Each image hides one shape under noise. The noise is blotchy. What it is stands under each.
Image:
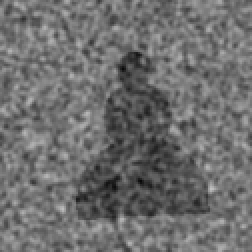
chess pawn
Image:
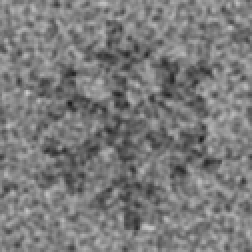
snowflake
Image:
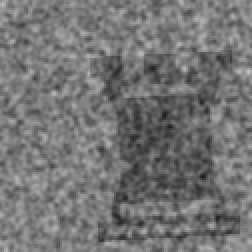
chess rook
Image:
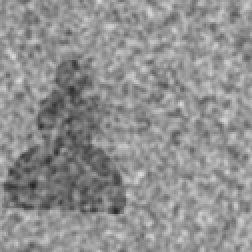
chess pawn
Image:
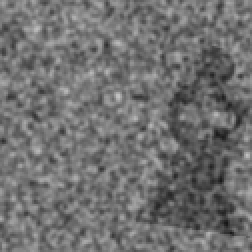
chess bishop
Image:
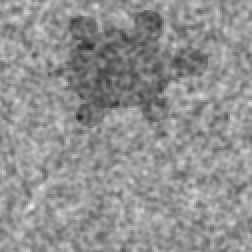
turtle
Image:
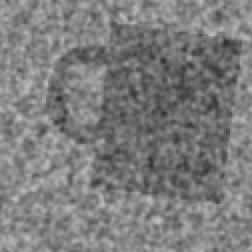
cup
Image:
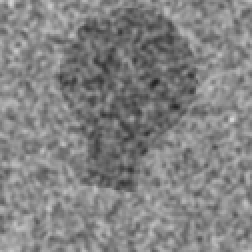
light bulb
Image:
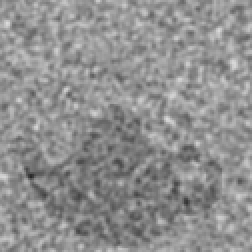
teapot
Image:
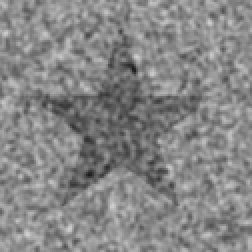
star
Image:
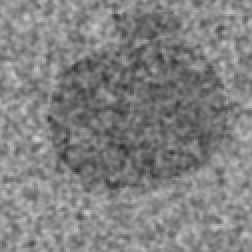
apple
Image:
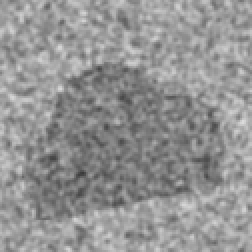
cloud
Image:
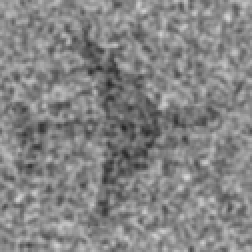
airplane
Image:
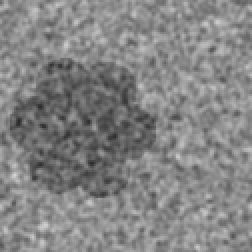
flower
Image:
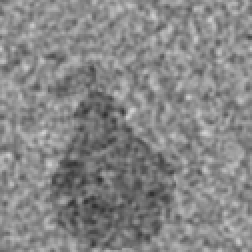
pear
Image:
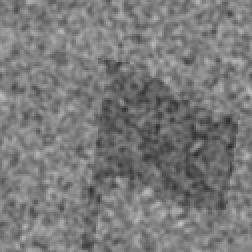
flag
